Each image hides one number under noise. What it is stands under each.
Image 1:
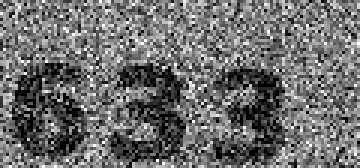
633
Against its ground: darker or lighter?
darker
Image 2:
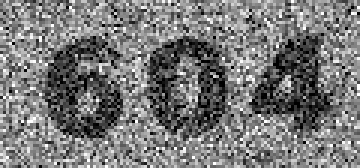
604
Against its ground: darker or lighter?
darker
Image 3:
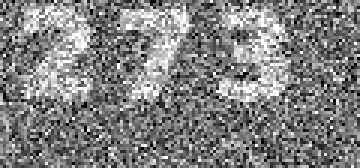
273
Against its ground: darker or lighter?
lighter
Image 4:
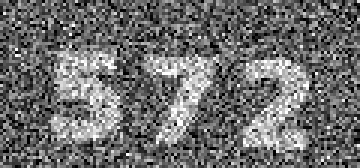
572
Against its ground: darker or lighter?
lighter
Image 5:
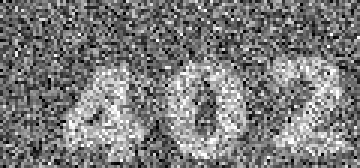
402
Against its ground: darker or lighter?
lighter
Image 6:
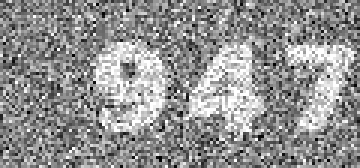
947
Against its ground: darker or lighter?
lighter
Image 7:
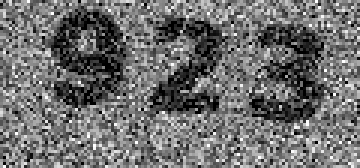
923
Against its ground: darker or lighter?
darker
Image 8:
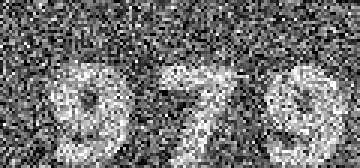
979
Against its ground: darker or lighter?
lighter
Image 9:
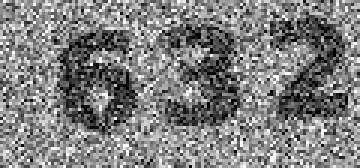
632
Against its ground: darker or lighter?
darker
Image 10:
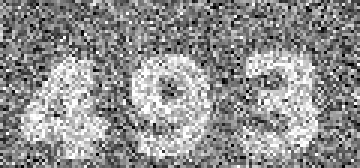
493
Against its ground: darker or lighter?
lighter
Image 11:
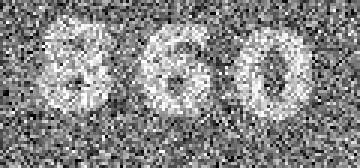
860
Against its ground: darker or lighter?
lighter
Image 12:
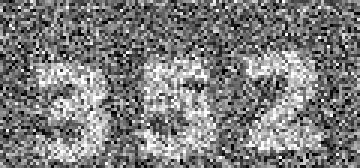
352
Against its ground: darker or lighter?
lighter
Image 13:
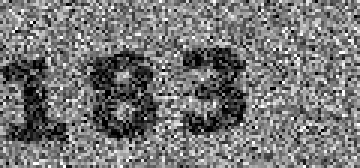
183
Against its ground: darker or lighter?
darker
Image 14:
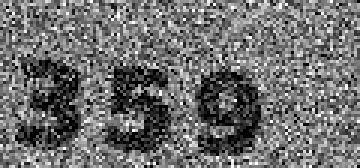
359
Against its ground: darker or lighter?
darker
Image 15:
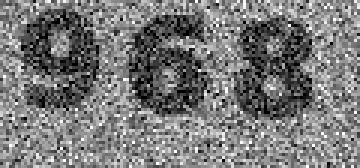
968
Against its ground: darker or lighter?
darker
